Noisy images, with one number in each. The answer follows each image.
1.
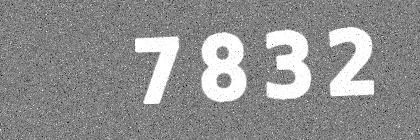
7832
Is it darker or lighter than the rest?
lighter
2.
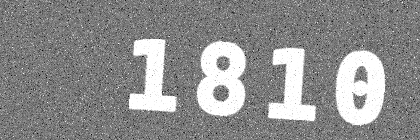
1810
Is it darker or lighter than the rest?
lighter
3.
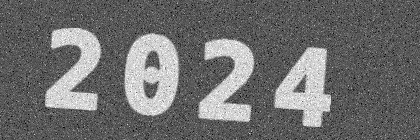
2024
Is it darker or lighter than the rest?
lighter
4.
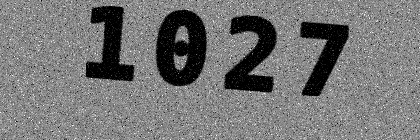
1027
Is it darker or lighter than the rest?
darker
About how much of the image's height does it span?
two thirds
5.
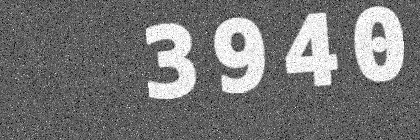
3940
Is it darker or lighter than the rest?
lighter
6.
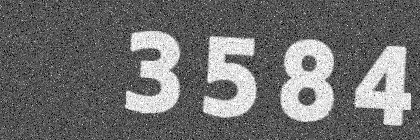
3584
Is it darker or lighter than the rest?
lighter
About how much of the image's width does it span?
two thirds
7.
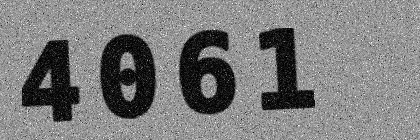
4061
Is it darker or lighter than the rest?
darker
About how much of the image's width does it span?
two thirds
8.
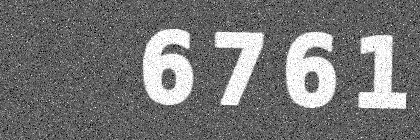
6761
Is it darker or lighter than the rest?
lighter
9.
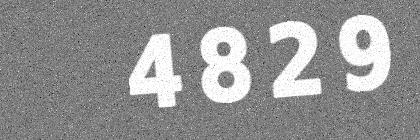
4829
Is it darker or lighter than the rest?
lighter
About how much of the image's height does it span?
two thirds
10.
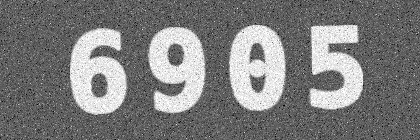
6905
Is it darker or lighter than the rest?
lighter
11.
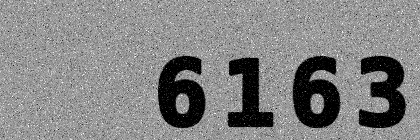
6163
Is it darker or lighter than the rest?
darker
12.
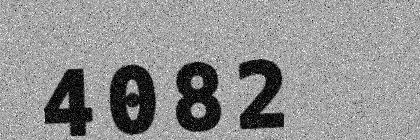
4082
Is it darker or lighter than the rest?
darker
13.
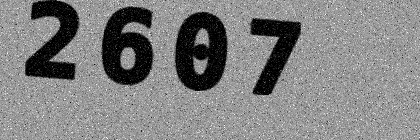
2607
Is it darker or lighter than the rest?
darker
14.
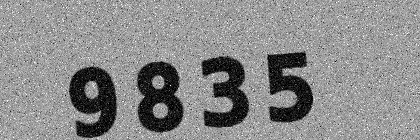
9835
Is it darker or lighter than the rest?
darker
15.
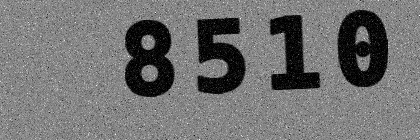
8510
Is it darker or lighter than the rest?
darker
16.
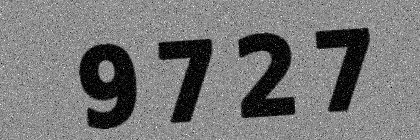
9727
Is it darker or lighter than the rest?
darker
